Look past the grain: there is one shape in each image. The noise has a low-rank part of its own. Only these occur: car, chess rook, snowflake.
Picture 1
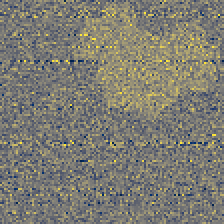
light car
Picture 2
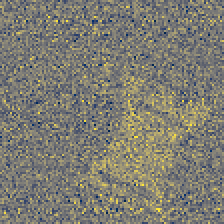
light chess rook
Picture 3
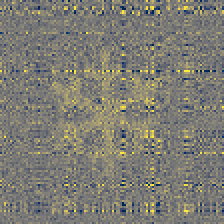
light snowflake
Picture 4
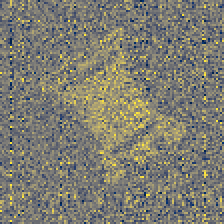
light chess rook
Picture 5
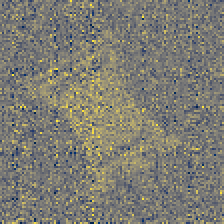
light chess rook
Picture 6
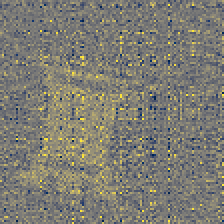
light chess rook
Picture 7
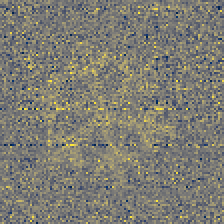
light snowflake
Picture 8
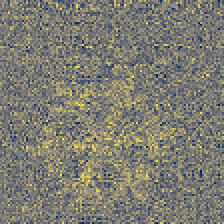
light snowflake
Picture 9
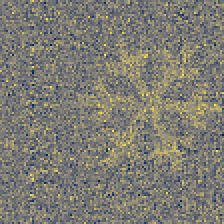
light snowflake
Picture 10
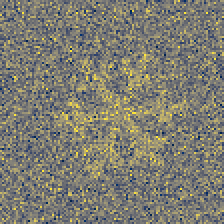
light snowflake
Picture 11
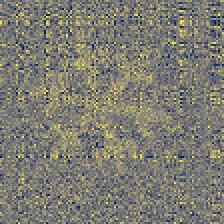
light snowflake
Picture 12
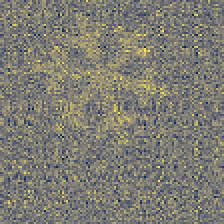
light snowflake
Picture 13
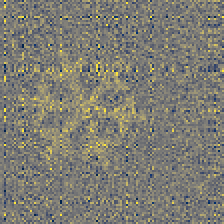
light snowflake
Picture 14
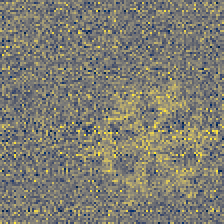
light snowflake
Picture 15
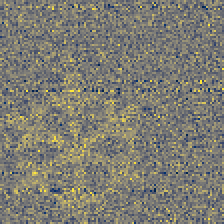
light snowflake
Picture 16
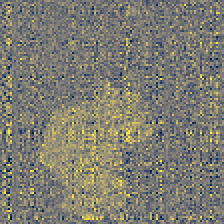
light car
